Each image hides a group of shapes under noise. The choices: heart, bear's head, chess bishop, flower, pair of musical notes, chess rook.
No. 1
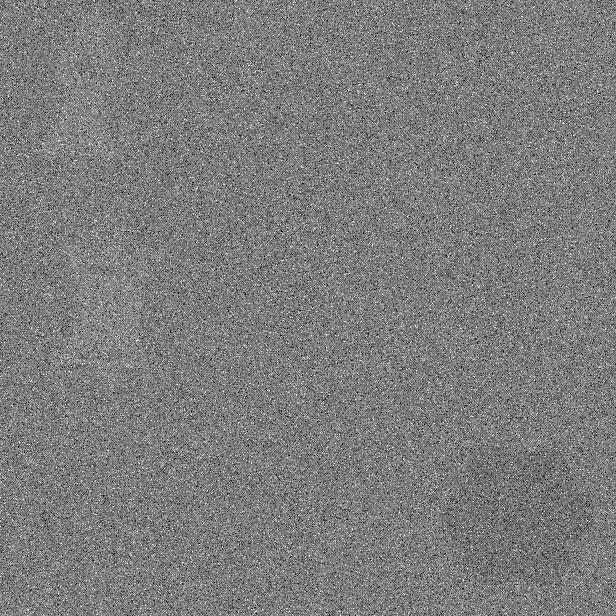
top left: light chess bishop; middle left: light chess rook; bottom right: dark flower
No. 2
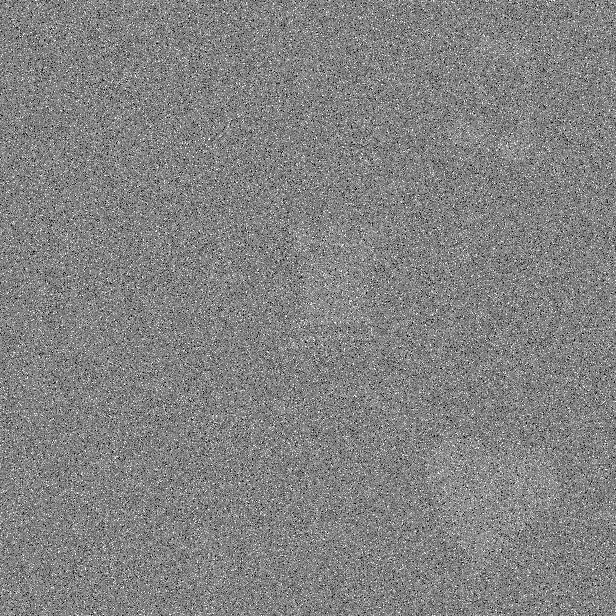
top right: light pair of musical notes; centre: light chess rook; bottom right: light heart
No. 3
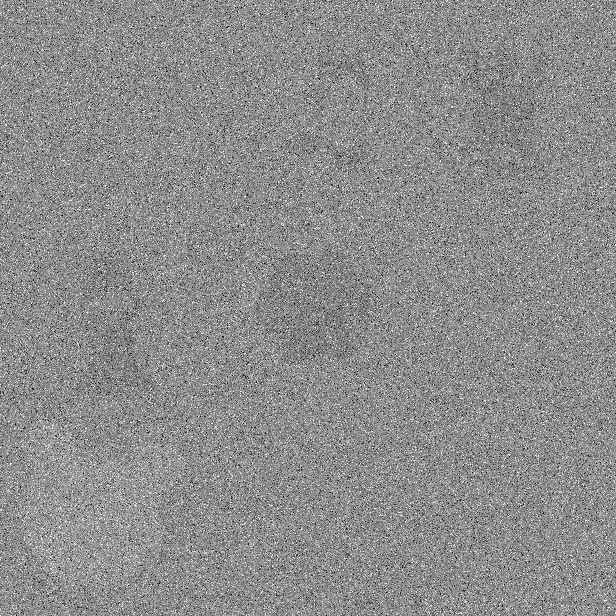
top middle: dark pair of musical notes; top right: dark chess rook; middle left: dark chess bishop; centre: dark flower; bottom left: light bear's head
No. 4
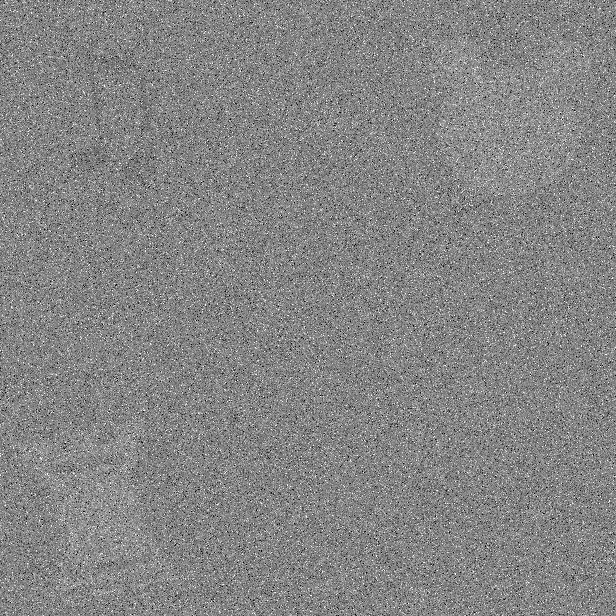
top left: dark pair of musical notes; top right: light bear's head; bottom left: light chess rook
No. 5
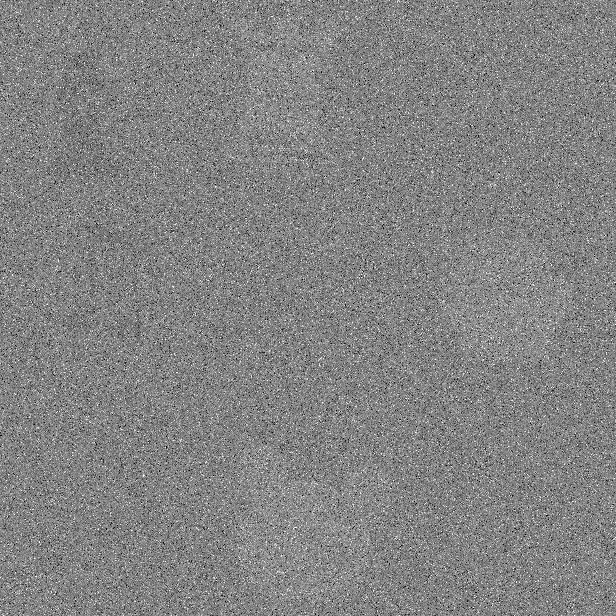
top left: dark chess bishop; top middle: light chess rook; middle left: dark pair of musical notes; middle right: light flower; bottom middle: light bear's head
